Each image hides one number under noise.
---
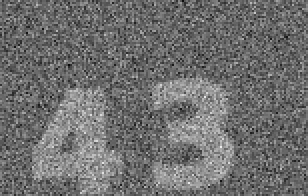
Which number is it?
43
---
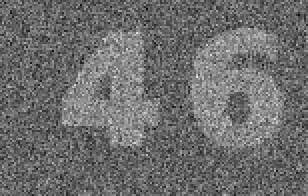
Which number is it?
46
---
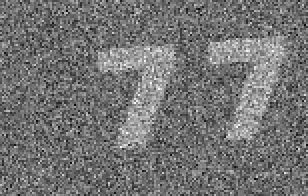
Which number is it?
77
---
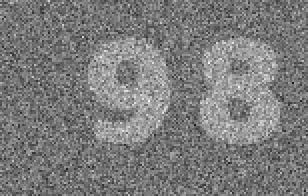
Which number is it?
98
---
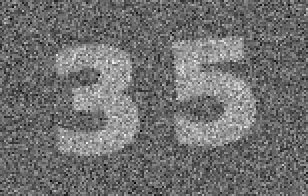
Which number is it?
35
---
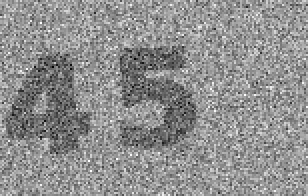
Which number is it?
45
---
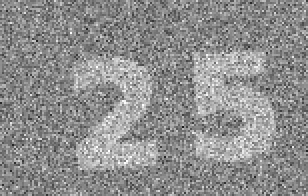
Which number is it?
25
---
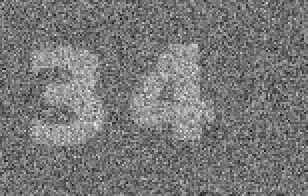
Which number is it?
34
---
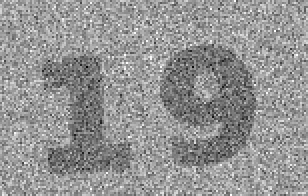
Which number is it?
19
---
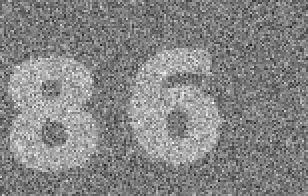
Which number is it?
86
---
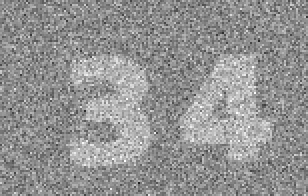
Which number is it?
34
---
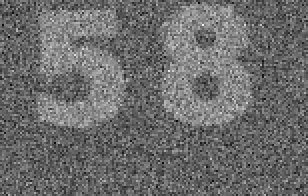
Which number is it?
58
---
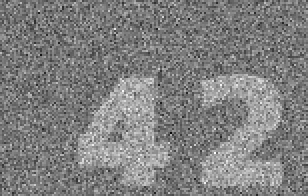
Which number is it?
42
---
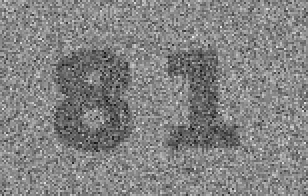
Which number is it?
81
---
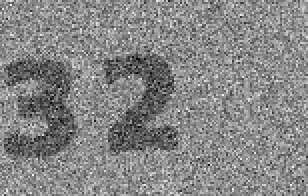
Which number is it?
32
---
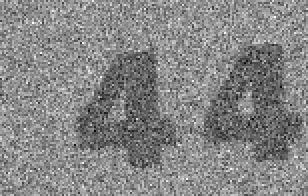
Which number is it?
44
